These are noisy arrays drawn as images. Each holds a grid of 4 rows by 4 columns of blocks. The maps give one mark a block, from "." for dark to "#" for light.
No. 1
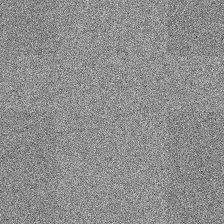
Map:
. # # .
# # # #
. # # .
. # # .
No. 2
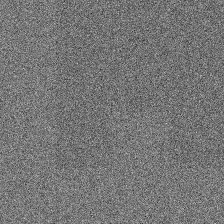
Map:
# . . .
# . . .
# . # .
# # # #
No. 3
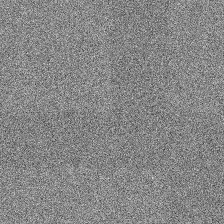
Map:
# # . #
# # . #
. . . .
# # # .
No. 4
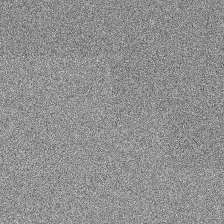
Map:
. . . .
# # . .
# # # .
# # # #
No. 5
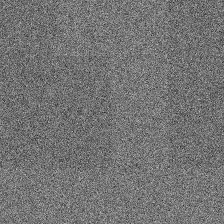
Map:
. # # .
. . # .
. . # .
# # # #
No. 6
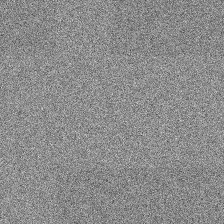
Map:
. # . .
# # # #
# # # #
# . . .
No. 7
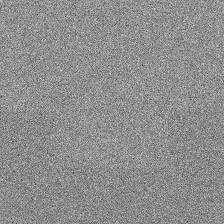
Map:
# # # #
# # # #
. # # .
. . . .
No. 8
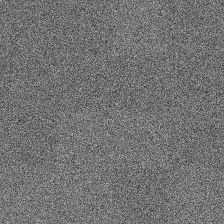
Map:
. . # .
. . . .
. # # .
# # . #
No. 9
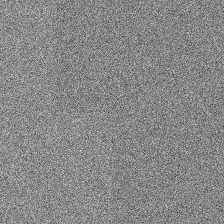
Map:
# . . .
# . . .
# # . .
# # . .
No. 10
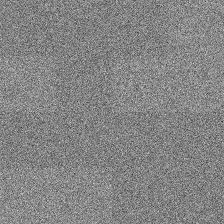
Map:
. . . #
# . # #
. . . .
# # . .
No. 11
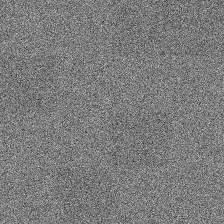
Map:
# # . .
. # # #
# # . #
# . # #
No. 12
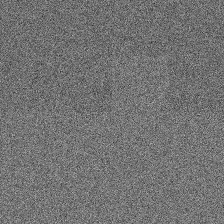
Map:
. . . .
. . # .
# # # #
# # # #
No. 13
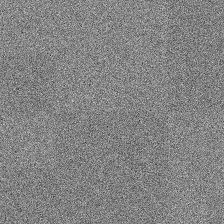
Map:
# # # .
. # # .
# . . #
. . . #
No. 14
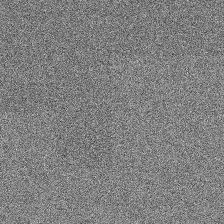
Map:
. . . .
. . # #
# . # #
# # # #
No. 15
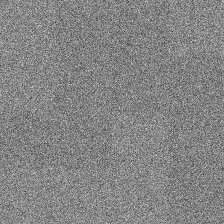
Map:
# . . #
# . . .
. . # .
# # # .
